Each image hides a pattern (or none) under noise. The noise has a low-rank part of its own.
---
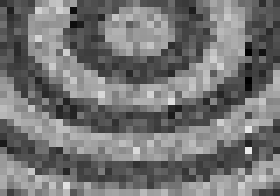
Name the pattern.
rings round one point
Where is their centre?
top middle
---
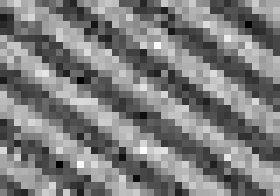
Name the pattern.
diagonal stripes
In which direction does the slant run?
top left to bottom right
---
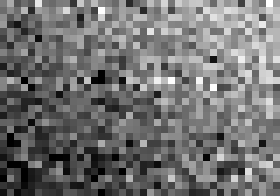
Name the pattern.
a smooth slope
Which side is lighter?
top right
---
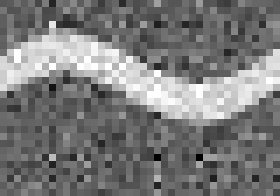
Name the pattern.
a wavy band
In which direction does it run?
left to right
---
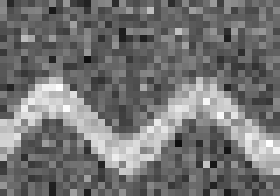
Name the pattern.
a wavy band
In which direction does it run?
left to right
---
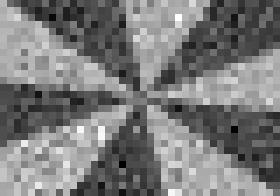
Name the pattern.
spokes from one point
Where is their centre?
centre
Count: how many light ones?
5
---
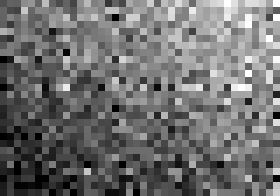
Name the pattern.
a smooth slope
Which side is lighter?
top right
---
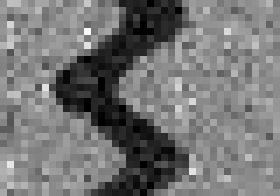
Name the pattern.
a wavy band
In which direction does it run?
top to bottom
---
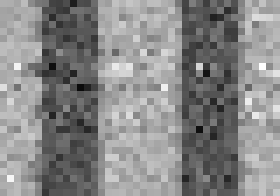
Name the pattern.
vertical stripes
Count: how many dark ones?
2
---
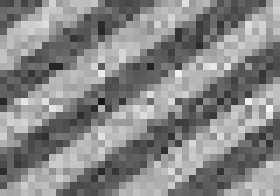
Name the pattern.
diagonal stripes
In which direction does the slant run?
bottom left to top right
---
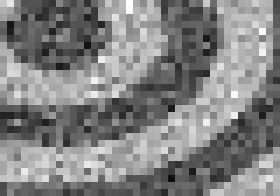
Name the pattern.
rings round one point
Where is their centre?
top left
